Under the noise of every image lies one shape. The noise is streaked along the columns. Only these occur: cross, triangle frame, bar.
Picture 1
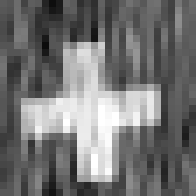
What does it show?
light cross
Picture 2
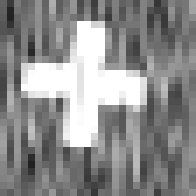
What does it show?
light cross
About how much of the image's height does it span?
two thirds
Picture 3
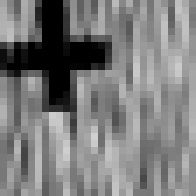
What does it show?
dark cross
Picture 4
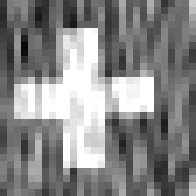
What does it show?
light cross
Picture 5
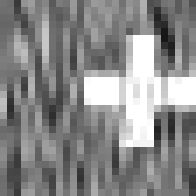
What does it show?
light cross
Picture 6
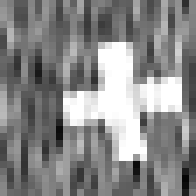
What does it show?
light cross
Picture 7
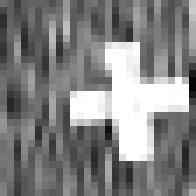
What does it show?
light cross
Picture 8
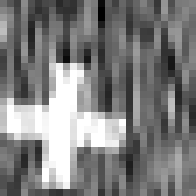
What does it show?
light cross
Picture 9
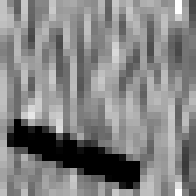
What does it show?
dark bar
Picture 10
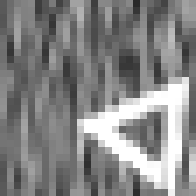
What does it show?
light triangle frame
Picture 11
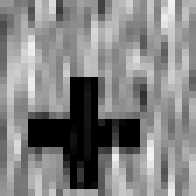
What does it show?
dark cross
